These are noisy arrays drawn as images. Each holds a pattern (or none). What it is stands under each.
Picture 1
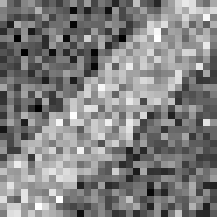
a diagonal band
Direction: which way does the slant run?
bottom left to top right
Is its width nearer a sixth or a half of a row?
a half
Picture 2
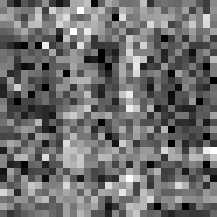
bands of rows crossing bands of columns
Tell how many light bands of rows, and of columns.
3 and 2
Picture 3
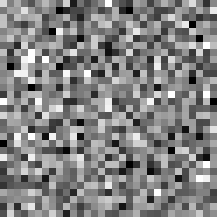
only noise
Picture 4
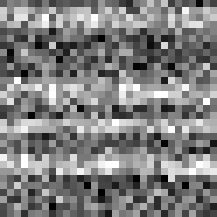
bands of rows
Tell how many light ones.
4
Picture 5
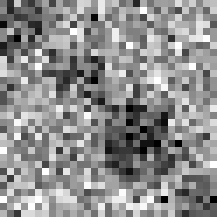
blocks along the diagonal
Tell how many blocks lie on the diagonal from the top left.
4
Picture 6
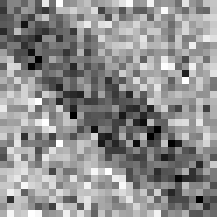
a diagonal band
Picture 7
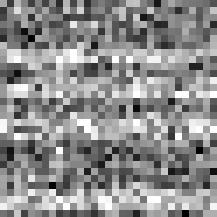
bands of rows
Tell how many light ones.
4
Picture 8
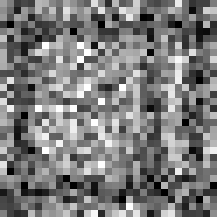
bands of rows crossing bands of columns
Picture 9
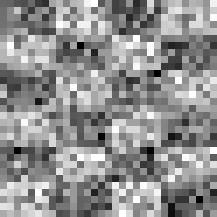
a checkerboard
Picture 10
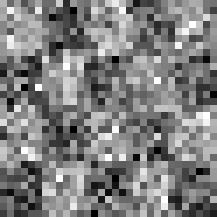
a checkerboard
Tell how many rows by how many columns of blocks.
4 by 5
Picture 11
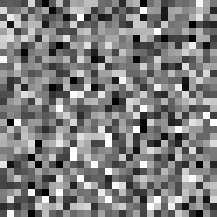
only noise
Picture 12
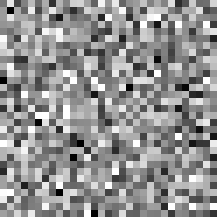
only noise
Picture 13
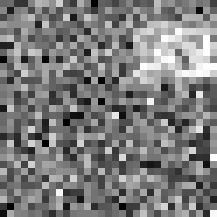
one block
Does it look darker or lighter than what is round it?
lighter
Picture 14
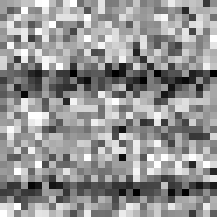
bands of rows
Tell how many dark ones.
2
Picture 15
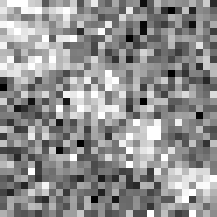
blocks along the diagonal
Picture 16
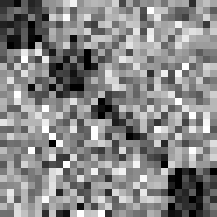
blocks along the diagonal
